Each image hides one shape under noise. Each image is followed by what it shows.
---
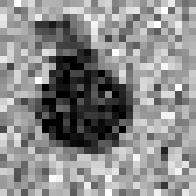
dark pear
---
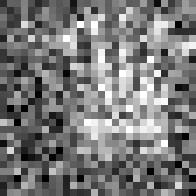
light chess queen
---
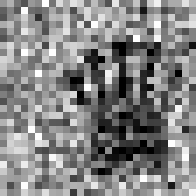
dark chess queen
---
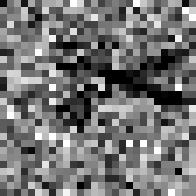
dark pair of scissors
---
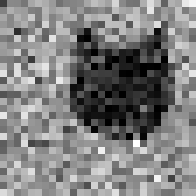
dark cat's head
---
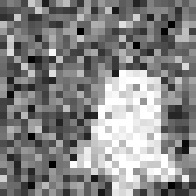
light bell
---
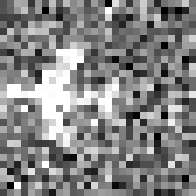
light airplane
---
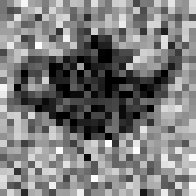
dark teapot
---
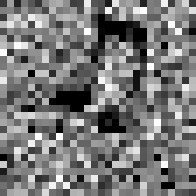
dark pair of musical notes
